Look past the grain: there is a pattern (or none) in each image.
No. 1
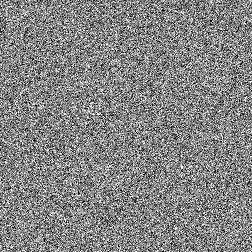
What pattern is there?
only noise
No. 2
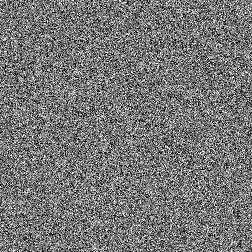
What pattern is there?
only noise
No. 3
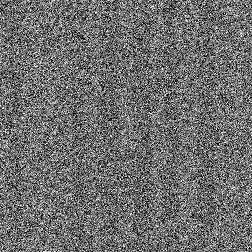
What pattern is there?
bands of columns
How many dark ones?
6
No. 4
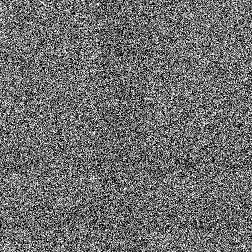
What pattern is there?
bands of rows crossing bands of columns
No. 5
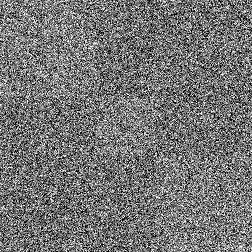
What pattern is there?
blocks along the diagonal
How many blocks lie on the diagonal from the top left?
3
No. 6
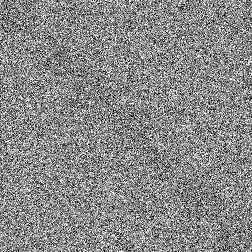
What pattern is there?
blocks along the diagonal
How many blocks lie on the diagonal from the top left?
7
